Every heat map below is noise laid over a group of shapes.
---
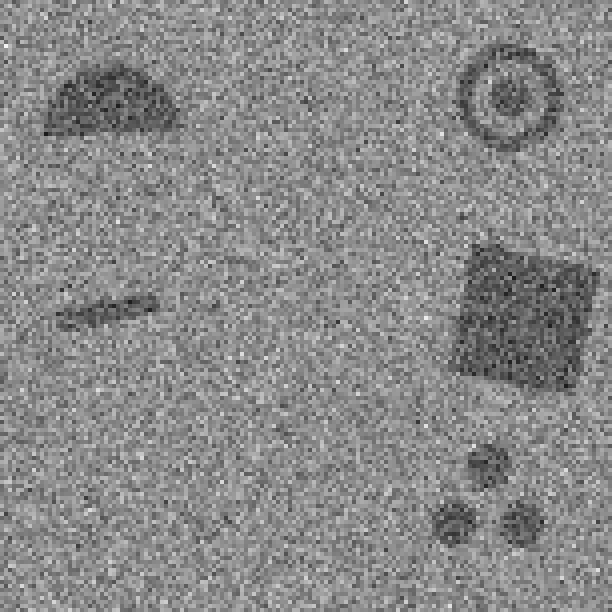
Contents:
top left: half disc; top right: bullseye; middle left: bar; middle right: square; bottom right: three dots
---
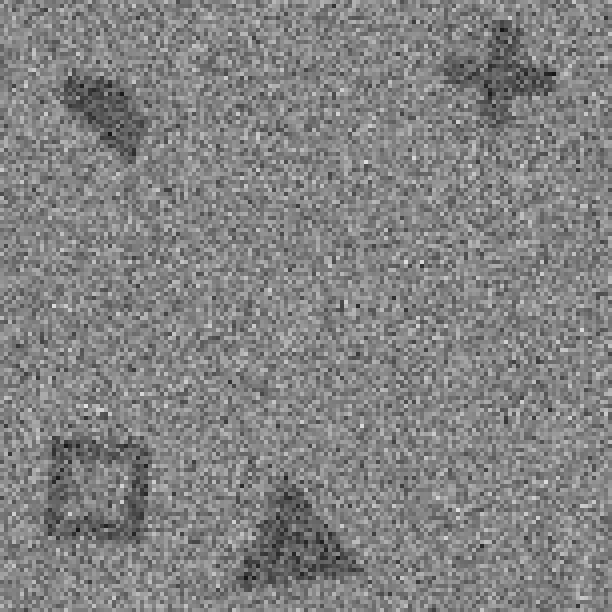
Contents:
top left: half disc; top right: cross; bottom left: square frame; bottom middle: triangle
